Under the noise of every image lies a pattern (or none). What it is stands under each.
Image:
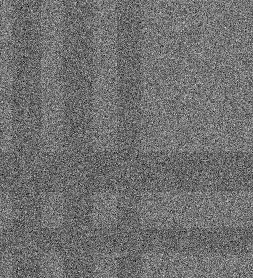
bands of rows crossing bands of columns
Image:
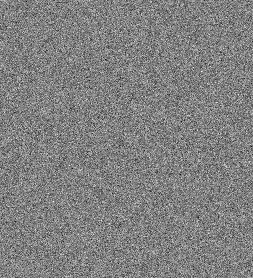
only noise
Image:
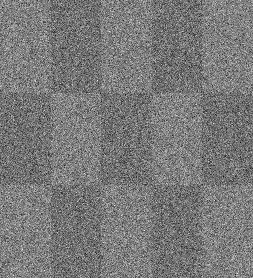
a checkerboard
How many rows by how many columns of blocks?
3 by 5
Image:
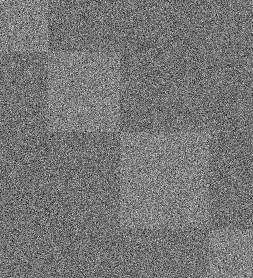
blocks along the diagonal
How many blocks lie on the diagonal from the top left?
4
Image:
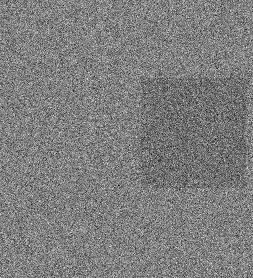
one block
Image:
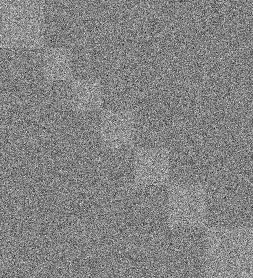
blocks along the diagonal
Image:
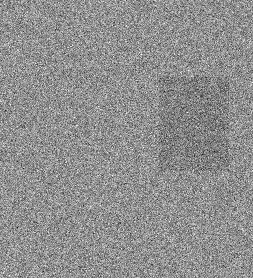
one block
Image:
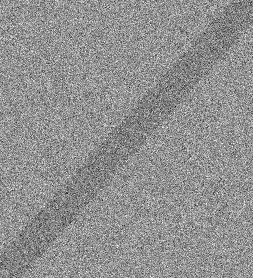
a diagonal band
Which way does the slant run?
bottom left to top right
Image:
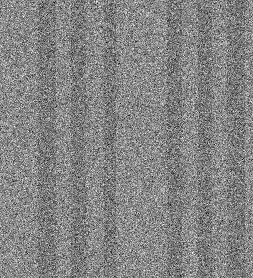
bands of columns
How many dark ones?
6
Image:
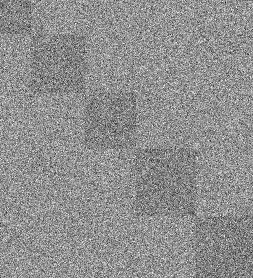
blocks along the diagonal
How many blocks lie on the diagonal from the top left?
5
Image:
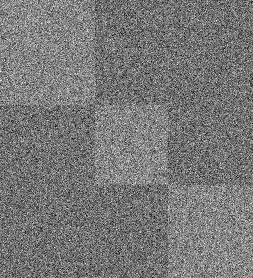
blocks along the diagonal
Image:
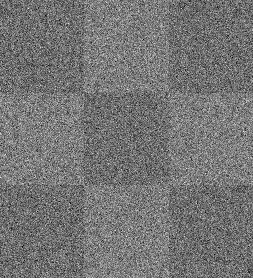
a checkerboard
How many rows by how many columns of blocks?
3 by 3
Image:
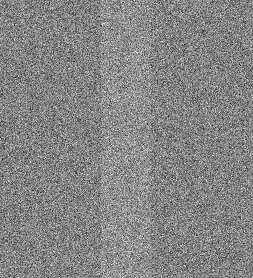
one band of columns
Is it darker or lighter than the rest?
lighter
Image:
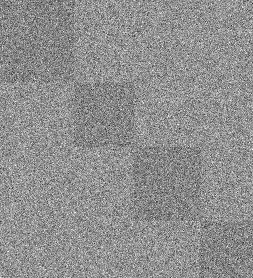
blocks along the diagonal
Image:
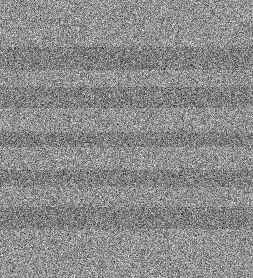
bands of rows
